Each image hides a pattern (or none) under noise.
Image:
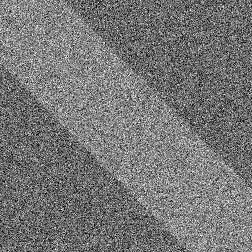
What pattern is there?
a diagonal band
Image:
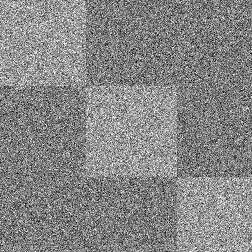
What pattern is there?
blocks along the diagonal
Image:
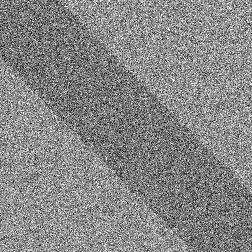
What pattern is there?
a diagonal band
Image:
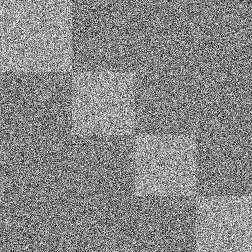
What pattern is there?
blocks along the diagonal
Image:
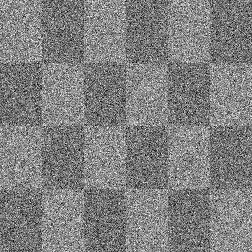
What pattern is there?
a checkerboard
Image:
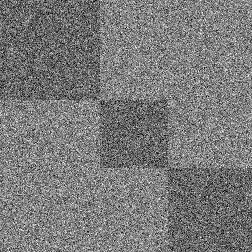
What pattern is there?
blocks along the diagonal
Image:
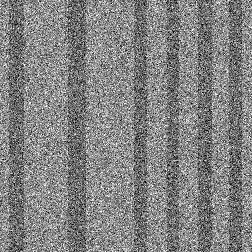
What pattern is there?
bands of columns
